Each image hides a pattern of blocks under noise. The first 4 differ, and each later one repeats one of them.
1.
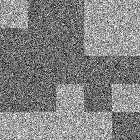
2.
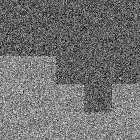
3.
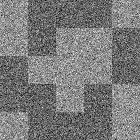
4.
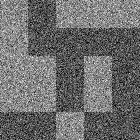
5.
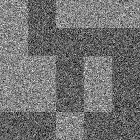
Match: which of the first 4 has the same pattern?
4
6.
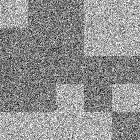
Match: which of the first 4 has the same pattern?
1
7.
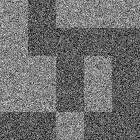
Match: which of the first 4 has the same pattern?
4
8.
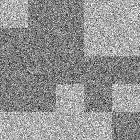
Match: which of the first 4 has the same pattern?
1
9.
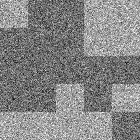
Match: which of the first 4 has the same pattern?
1
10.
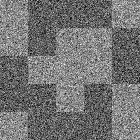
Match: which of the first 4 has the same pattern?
3
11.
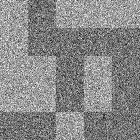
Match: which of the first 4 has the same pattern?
4
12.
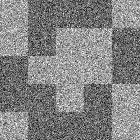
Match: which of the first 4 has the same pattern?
3
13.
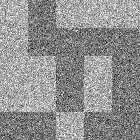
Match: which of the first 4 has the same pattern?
4
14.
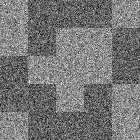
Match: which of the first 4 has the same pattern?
3
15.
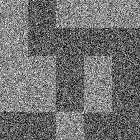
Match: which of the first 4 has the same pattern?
4
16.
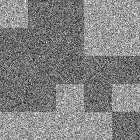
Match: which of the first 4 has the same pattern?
1
